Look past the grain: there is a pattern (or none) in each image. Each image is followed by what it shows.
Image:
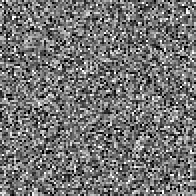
only noise
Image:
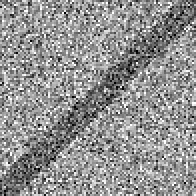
a diagonal band
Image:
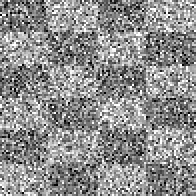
a checkerboard
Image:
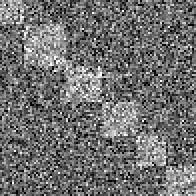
blocks along the diagonal
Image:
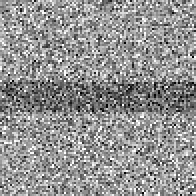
one band of rows
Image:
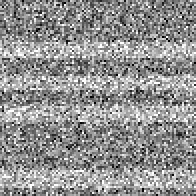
bands of rows
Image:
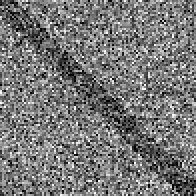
a diagonal band
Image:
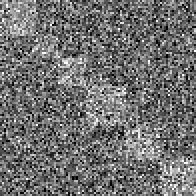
blocks along the diagonal
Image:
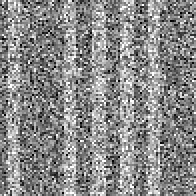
bands of columns
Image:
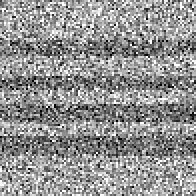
bands of rows
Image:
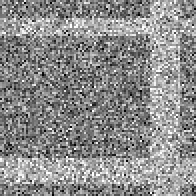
bands of rows crossing bands of columns
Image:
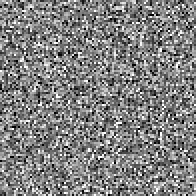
only noise
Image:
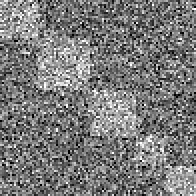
blocks along the diagonal
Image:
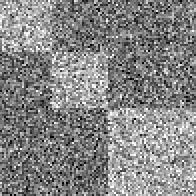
blocks along the diagonal
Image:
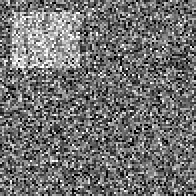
one block
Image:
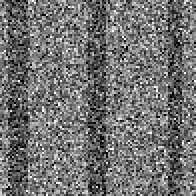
bands of columns
